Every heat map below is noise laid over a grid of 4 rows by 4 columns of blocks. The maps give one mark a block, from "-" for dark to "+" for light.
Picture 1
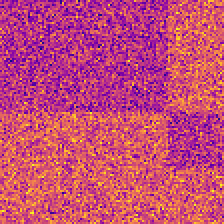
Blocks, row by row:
- - - +
- - - +
+ + + -
+ + + +
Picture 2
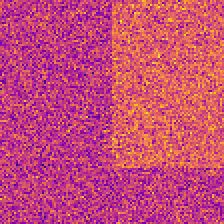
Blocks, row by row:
- - + +
- - + +
- - + +
- - - -
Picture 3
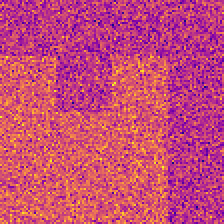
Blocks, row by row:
- - - -
+ - + -
+ + + -
+ + + -
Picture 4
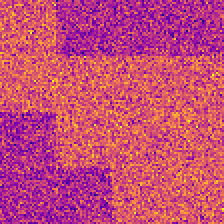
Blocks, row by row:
+ - - -
+ + + +
- + + +
- - + +
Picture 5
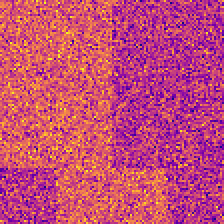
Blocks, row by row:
+ + - -
+ + - -
+ + - -
- + + -
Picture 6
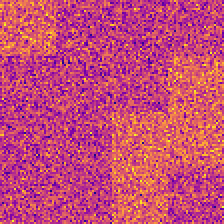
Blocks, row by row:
+ - - -
- - - +
- - + +
- - + -
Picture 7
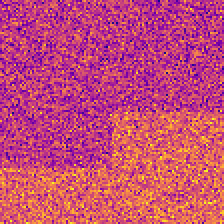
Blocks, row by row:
- - - -
- - - -
- - + +
+ + + +
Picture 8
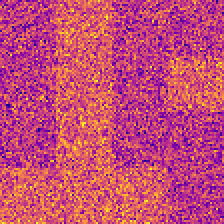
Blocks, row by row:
- + - -
- + - +
- + - -
+ + + -
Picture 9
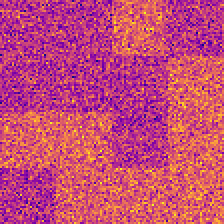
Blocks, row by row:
- - + -
- - - +
+ + - +
- + + +
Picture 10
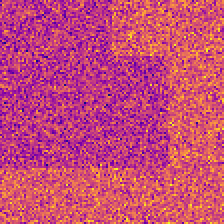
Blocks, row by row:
- - + +
- - - +
- - - +
+ + + +
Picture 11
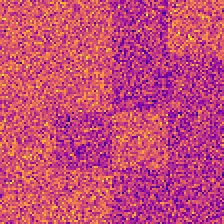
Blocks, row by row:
+ + - +
+ + - -
+ - + -
+ + - -
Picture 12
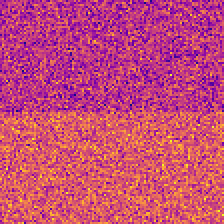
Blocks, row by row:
- - - -
- - - -
+ + + +
+ + + +
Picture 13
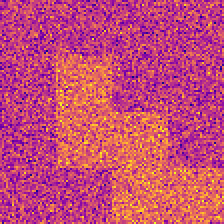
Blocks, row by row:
- - - -
- + - -
- + + -
- - + +
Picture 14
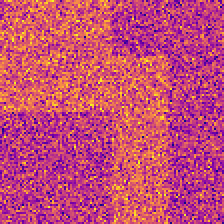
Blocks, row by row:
+ + - -
+ + + -
- - + -
- - + -
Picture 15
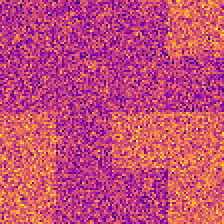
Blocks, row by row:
- - - +
- - - -
+ - + +
+ - - +
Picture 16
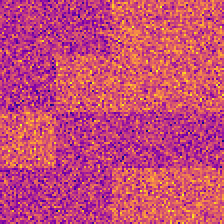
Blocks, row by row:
- - + +
- + + +
+ - - -
- - + +
